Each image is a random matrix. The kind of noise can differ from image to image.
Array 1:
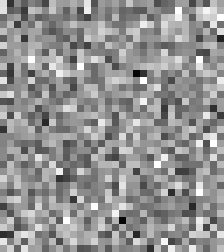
independent entries
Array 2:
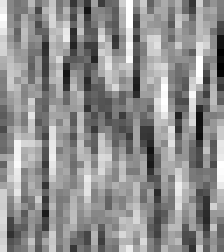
streaked along the columns
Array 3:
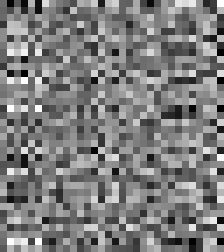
low rank plus noise
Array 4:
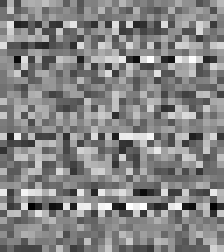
rows of uneven size
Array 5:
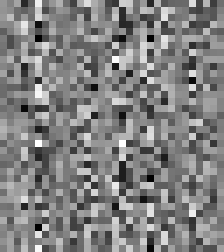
columns of uneven size
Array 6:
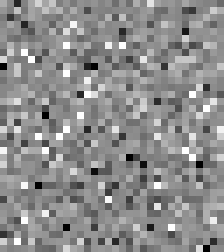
heavy tails
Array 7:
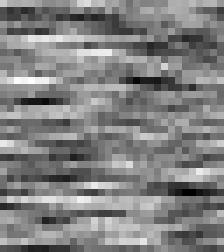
streaked along the rows
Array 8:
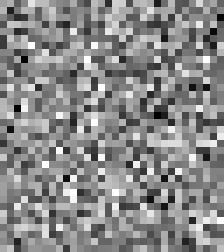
independent entries
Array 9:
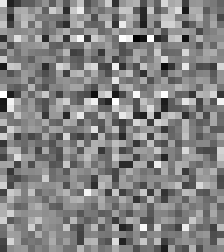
low rank plus noise
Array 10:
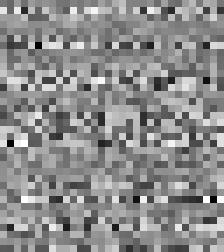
rows of uneven size
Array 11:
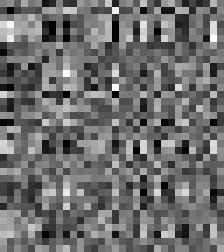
low rank plus noise
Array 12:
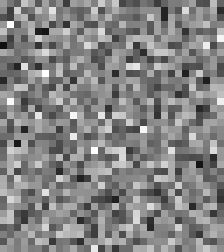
independent entries
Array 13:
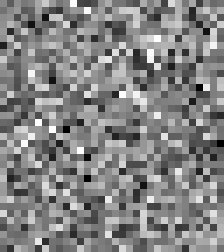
independent entries
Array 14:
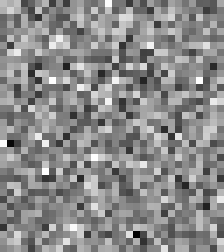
independent entries
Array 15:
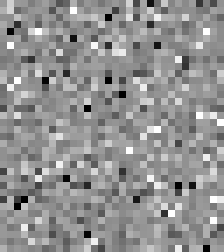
heavy tails
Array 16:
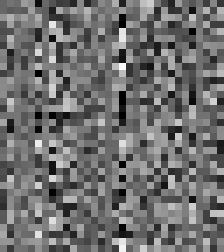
columns of uneven size
